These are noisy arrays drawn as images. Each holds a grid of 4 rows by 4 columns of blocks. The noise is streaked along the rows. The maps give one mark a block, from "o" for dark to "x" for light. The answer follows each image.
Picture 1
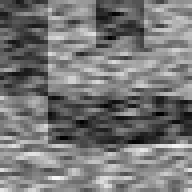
o x o x
o x x x
x o o o
x x x x
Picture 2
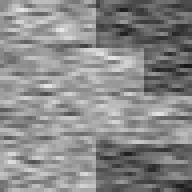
x x o o
x x x o
x x x x
x x o o
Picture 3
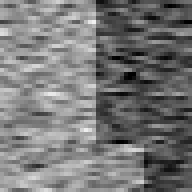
x x o o
x x o o
x x o o
x x x o
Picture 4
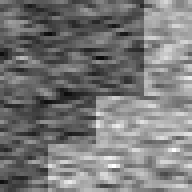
o o o x
o o o x
o o x x
o x x x
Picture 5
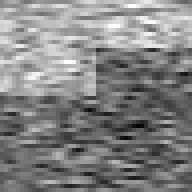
x x x x
x x o o
o o o o
o o o o
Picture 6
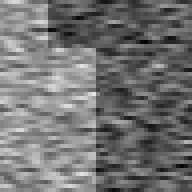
x o o o
x x o o
x x o o
x x o o
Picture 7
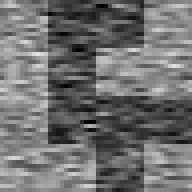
x o o x
x o x x
x o o o
x x o x
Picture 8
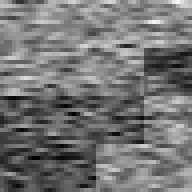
x x x x
x x x o
o o o x
o o x x
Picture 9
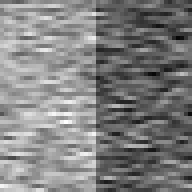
x x o o
x x o o
x x o o
x x o o
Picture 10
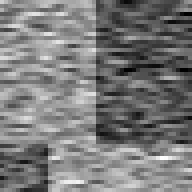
x x o o
x x o o
x x o o
o x x x
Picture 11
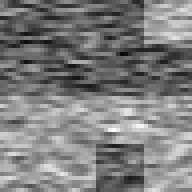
o o o x
o o o o
x x x x
x x o x
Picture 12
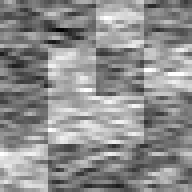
o o x o
o x o x
o x x o
x o o o
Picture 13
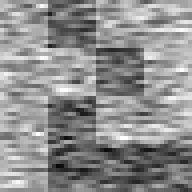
x o x x
x x o x
x o x x
x o o o
